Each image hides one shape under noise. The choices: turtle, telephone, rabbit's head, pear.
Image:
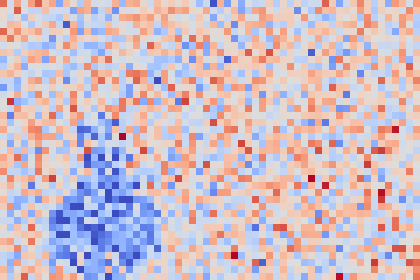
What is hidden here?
blue pear
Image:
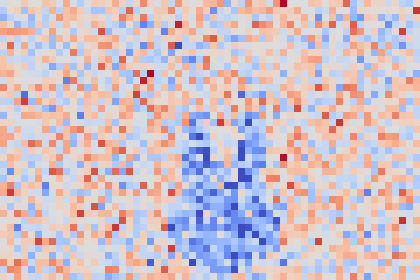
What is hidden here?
blue rabbit's head
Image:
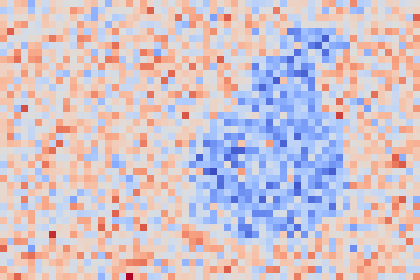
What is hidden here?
blue pear
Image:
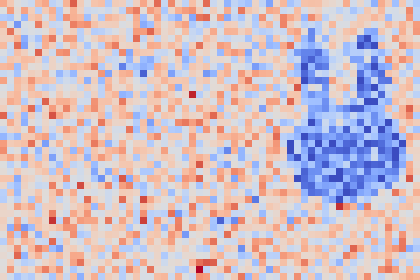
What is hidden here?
blue rabbit's head
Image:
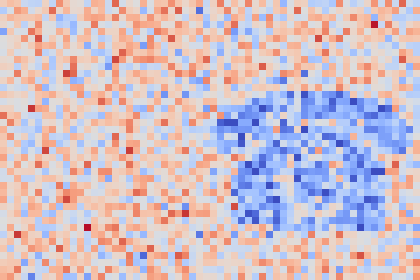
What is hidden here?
blue telephone
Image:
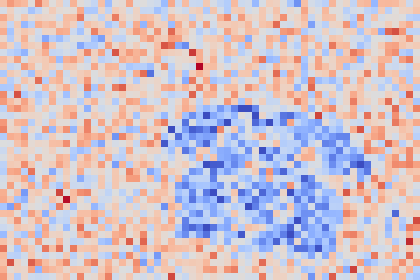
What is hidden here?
blue telephone
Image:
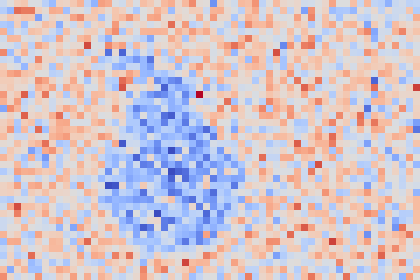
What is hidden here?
blue pear
